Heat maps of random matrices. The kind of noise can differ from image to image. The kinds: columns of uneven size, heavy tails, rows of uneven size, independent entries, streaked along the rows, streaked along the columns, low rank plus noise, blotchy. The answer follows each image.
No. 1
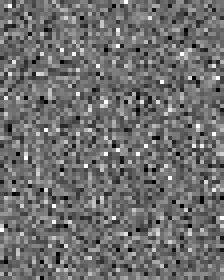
heavy tails
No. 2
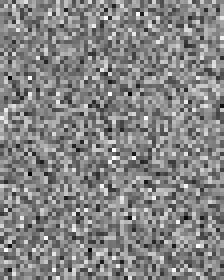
independent entries
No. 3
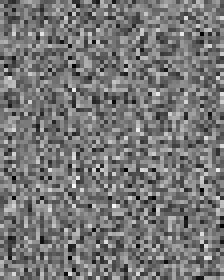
low rank plus noise
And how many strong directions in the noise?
five to eight
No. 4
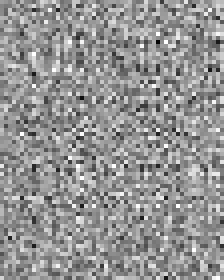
low rank plus noise
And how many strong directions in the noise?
two
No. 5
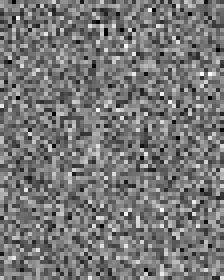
independent entries
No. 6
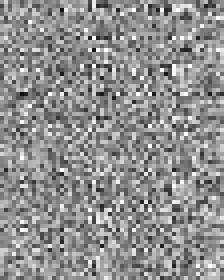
low rank plus noise
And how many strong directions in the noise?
two
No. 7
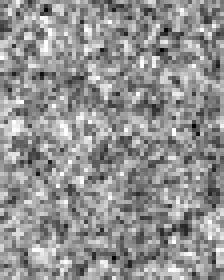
blotchy
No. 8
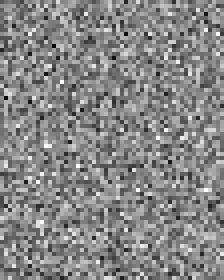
independent entries
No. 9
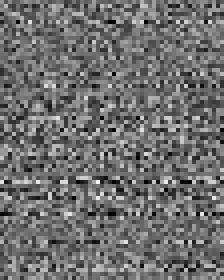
rows of uneven size
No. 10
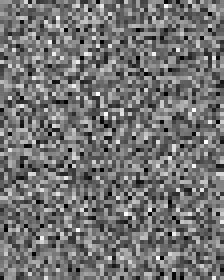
independent entries
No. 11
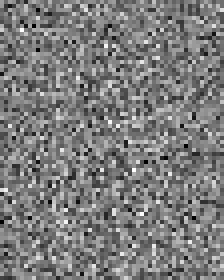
independent entries
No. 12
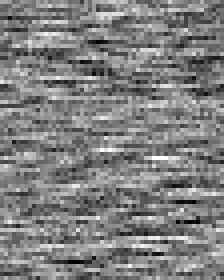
streaked along the rows
